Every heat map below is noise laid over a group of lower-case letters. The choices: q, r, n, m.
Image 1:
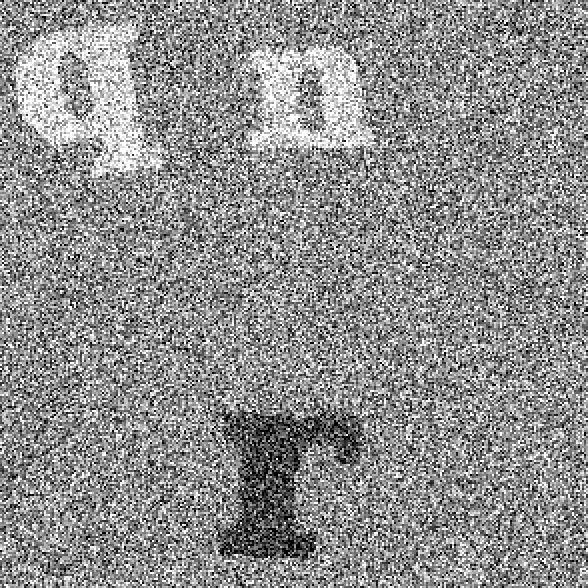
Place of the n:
top middle
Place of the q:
top left
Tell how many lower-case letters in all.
3
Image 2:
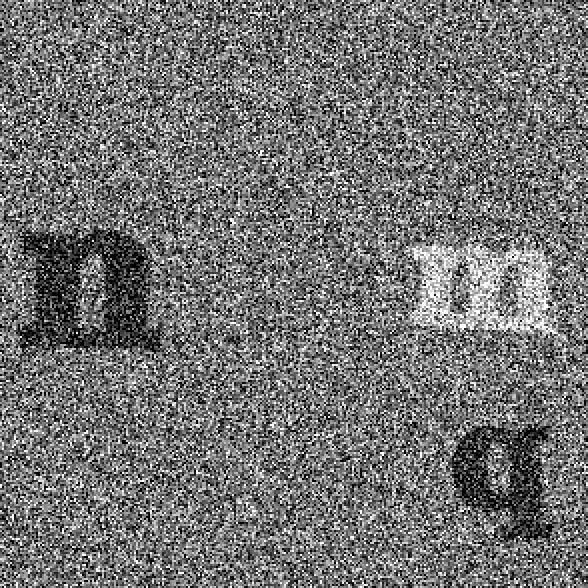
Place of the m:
middle right
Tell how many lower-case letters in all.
3
